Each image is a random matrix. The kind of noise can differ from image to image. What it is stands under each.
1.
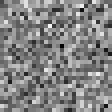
independent entries
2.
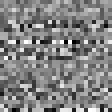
rows of uneven size
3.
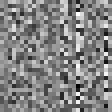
columns of uneven size
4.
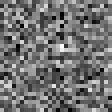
low rank plus noise
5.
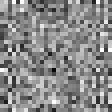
low rank plus noise
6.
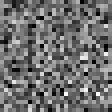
low rank plus noise
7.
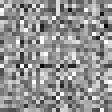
low rank plus noise
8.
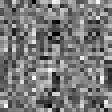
low rank plus noise
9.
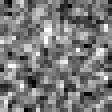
blotchy
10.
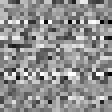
rows of uneven size
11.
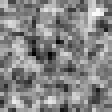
blotchy
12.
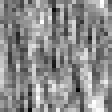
streaked along the columns
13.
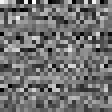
rows of uneven size
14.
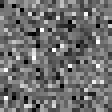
heavy tails
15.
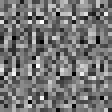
low rank plus noise
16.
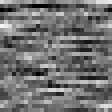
streaked along the rows
